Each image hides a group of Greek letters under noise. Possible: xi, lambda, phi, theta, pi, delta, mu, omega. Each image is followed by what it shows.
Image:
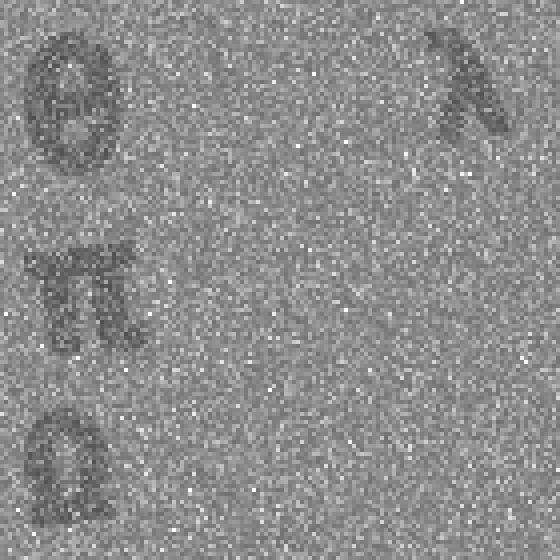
top left: theta; top right: lambda; middle left: pi; bottom left: omega
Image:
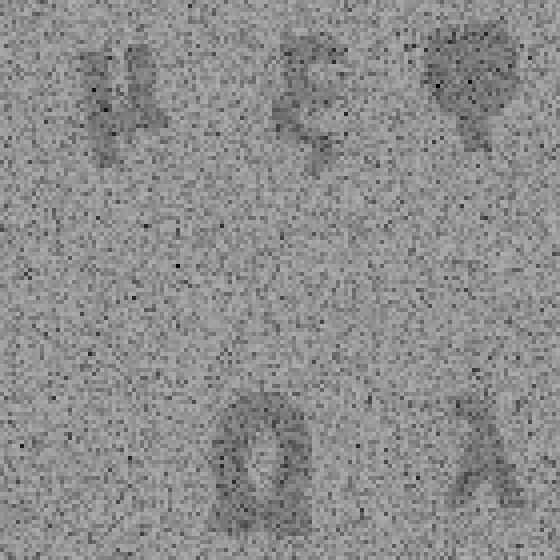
top left: mu; top middle: xi; top right: phi; bottom middle: omega; bottom right: lambda
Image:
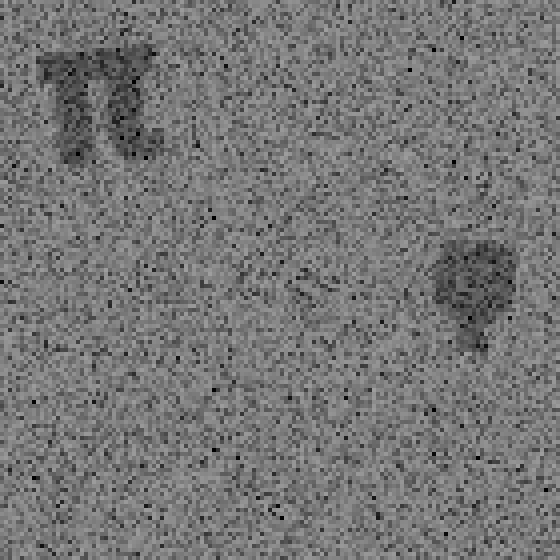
top left: pi; middle right: phi
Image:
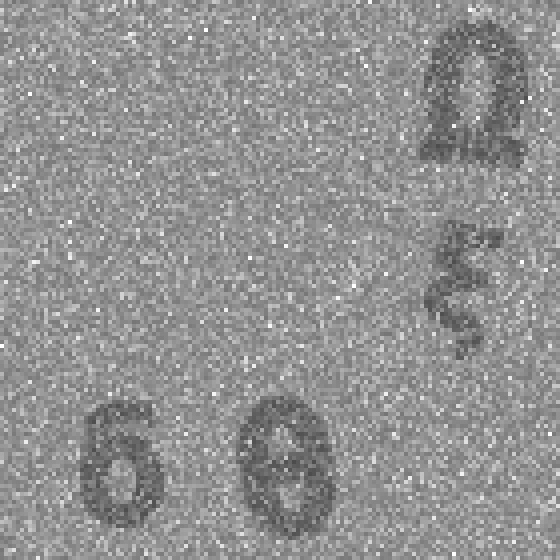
top right: omega; middle right: xi; bottom left: delta; bottom middle: theta
